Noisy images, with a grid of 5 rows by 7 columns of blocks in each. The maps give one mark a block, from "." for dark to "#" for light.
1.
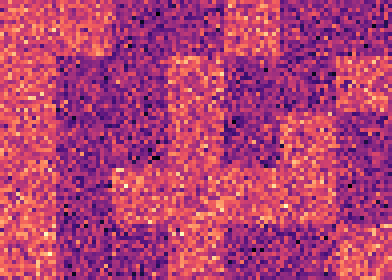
# # . . # . .
# . . # . . #
# . . # . # .
# . # # # # .
# . . # . . #
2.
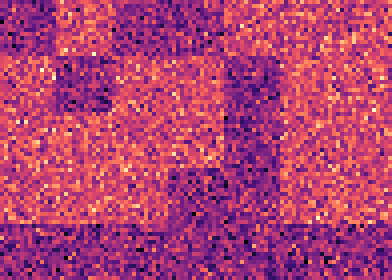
. # . . # # #
# . # # . # #
# # # # . # #
# # # . . # #
. . . . . . .
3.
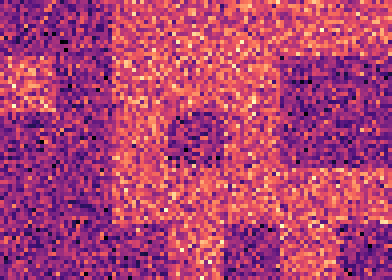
. . # # # # #
# . # # # . .
. . # . # . .
. . # # # # #
. . . # . # .
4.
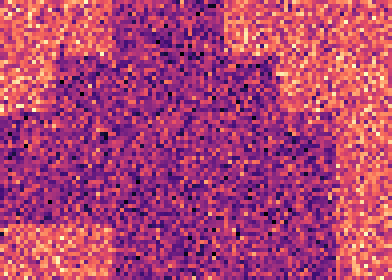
# # . . # # #
# . . . . # #
. . . . . . #
. . . . . . #
# # . . . . #
